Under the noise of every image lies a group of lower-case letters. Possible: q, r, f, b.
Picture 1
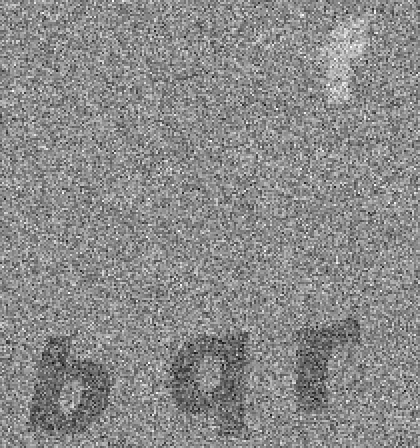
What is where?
top right: light f; bottom left: dark b; bottom middle: dark q; bottom right: dark r
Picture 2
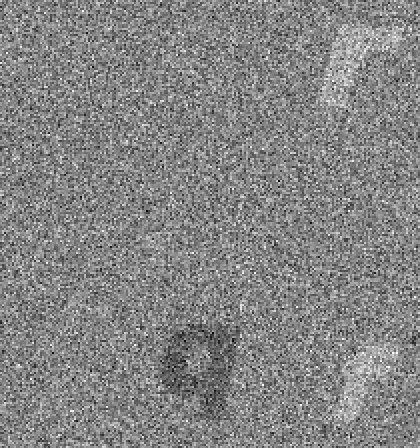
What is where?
top right: light r; bottom middle: dark q; bottom right: light f
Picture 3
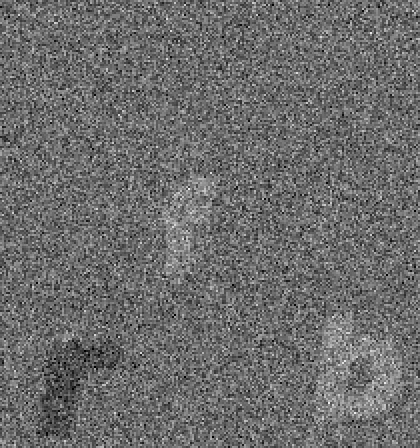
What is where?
centre: light f; bottom left: dark r; bottom right: light b
